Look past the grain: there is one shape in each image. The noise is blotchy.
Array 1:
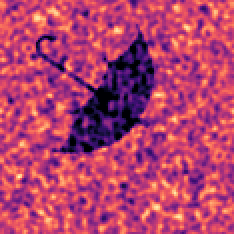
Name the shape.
umbrella
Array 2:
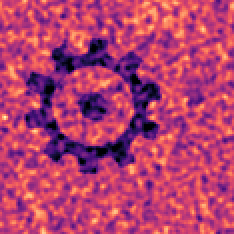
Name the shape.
gear
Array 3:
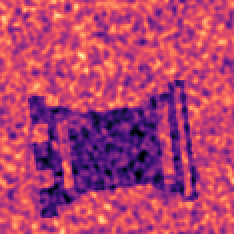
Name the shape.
chess rook
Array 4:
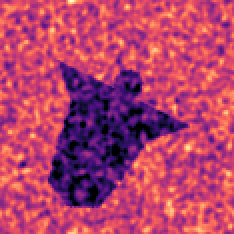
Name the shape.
bell
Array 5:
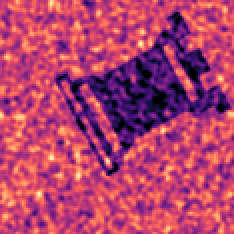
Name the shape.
chess rook
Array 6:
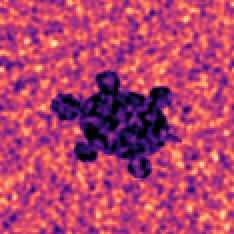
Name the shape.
turtle
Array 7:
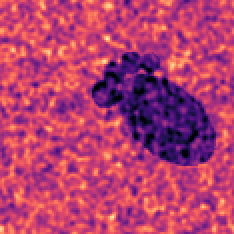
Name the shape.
footprint
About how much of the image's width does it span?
half
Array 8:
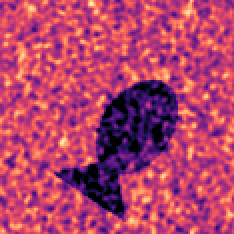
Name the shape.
fish
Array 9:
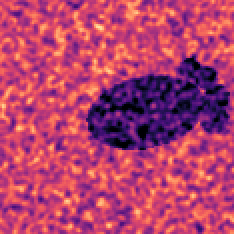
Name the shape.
footprint
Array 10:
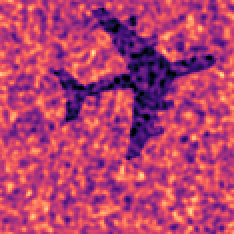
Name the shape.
airplane
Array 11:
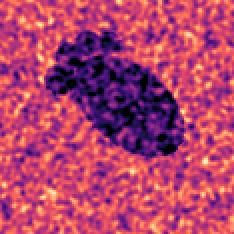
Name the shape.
footprint
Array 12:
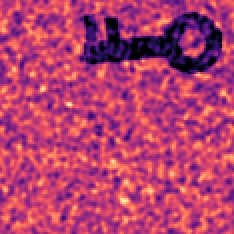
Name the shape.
key
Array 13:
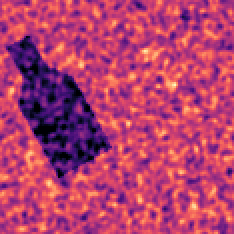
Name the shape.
bottle
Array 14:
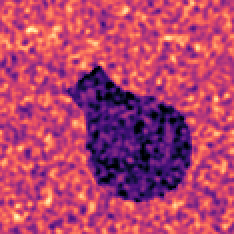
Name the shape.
light bulb
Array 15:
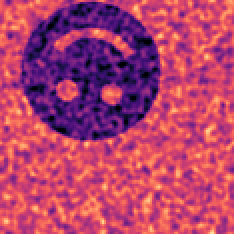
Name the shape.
smiling face
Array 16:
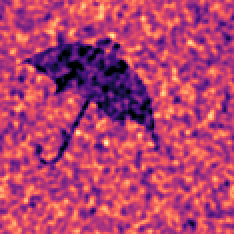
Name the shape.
umbrella
